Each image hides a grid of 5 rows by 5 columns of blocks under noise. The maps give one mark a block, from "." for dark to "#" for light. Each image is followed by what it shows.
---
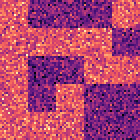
# . . . #
# # # # .
# . . # #
# . # . .
# # # . .
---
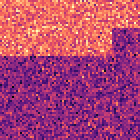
# # # # #
# # # # .
. . . . .
. . . . .
. . . . .
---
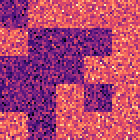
. # # # #
# . . . #
. . . # #
. . # . #
# . # # #
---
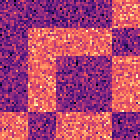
. . . . #
. # # # .
. # . . #
. # . . #
# . # # .
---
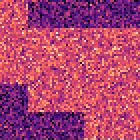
# . . . .
# # # # #
# # # # #
. # # # #
. . . # #
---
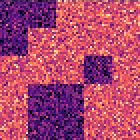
. . # # #
. # # # #
# # # . #
# . . # #
# . . # #
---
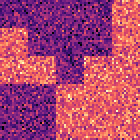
. . . . #
# . . . #
# # . # #
. . # # #
. . # # #
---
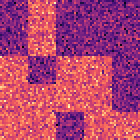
. # . . .
. # . . .
# . # # .
# # # # .
# # . # #
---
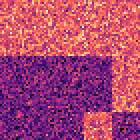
# # # # #
# # # # #
. . . . #
. . . . #
. . . # .
